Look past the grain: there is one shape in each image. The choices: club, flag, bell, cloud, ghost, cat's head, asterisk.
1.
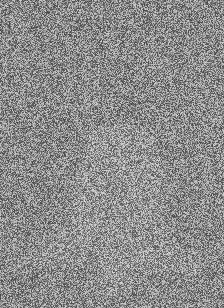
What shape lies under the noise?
bell
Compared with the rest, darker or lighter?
lighter
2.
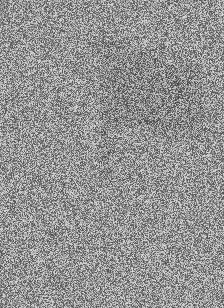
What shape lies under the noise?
flag
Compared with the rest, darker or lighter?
darker
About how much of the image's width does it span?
half
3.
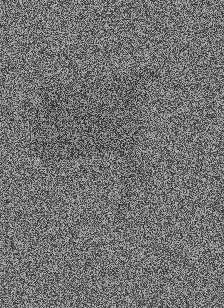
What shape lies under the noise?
flag
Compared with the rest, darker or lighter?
darker
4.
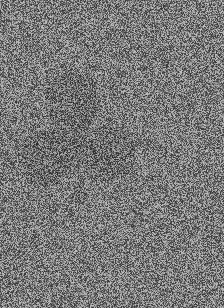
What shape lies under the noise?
club
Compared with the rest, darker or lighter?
darker
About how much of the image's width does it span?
half
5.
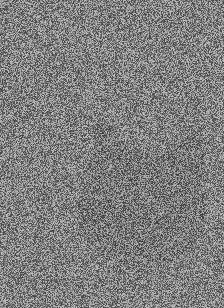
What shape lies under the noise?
cat's head
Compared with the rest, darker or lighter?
darker
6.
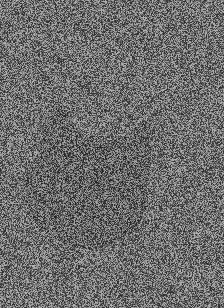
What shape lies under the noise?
cat's head
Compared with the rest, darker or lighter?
darker
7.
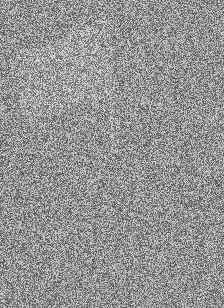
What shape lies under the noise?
flag
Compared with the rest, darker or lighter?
lighter
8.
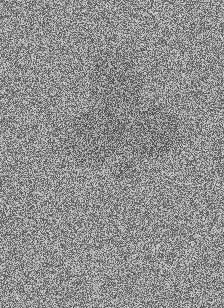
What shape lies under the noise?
club
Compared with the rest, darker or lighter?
darker
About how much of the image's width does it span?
half
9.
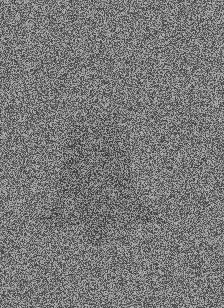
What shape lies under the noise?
bell
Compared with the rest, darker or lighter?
darker
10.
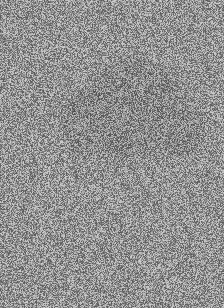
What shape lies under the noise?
cloud
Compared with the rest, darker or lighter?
darker
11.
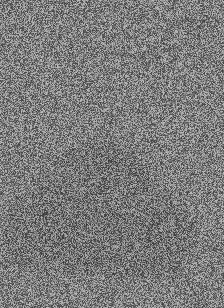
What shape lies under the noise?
cloud
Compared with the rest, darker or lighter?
darker
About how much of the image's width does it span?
nearly all
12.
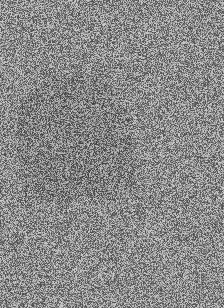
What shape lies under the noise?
ghost
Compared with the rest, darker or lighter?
darker
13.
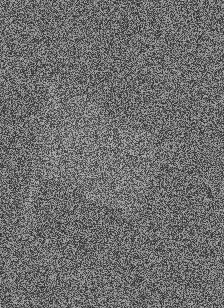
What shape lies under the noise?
flag
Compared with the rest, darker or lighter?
lighter
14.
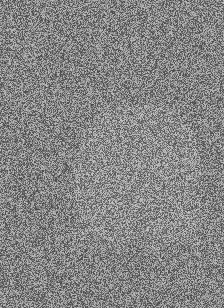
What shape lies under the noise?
ghost
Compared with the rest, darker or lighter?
lighter
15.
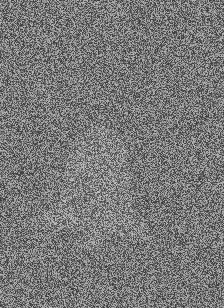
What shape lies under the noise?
bell
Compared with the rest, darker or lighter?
lighter
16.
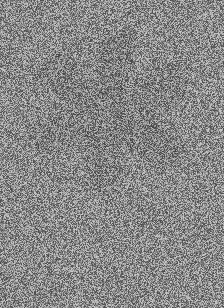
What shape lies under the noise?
asterisk
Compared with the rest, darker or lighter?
darker
